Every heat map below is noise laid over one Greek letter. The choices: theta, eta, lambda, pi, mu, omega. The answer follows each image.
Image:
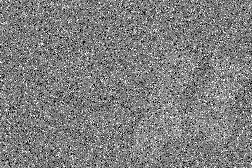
mu
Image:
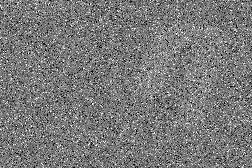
eta
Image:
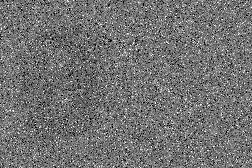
theta
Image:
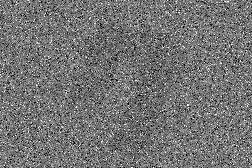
eta
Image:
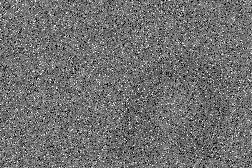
omega
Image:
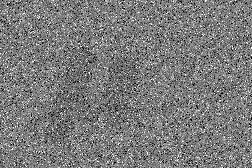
mu
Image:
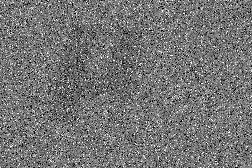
mu
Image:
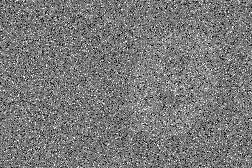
theta
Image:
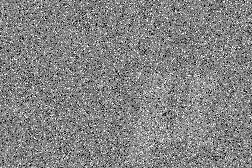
mu
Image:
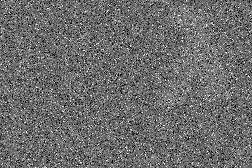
lambda
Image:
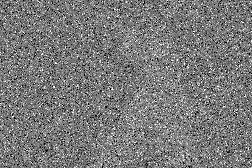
lambda
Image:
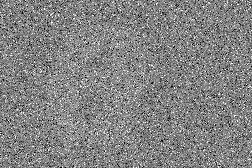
theta
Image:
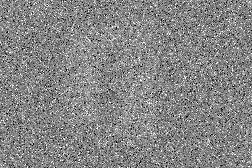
eta
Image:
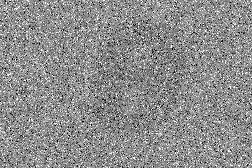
theta
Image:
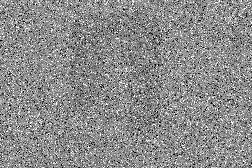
eta
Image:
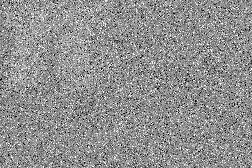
pi
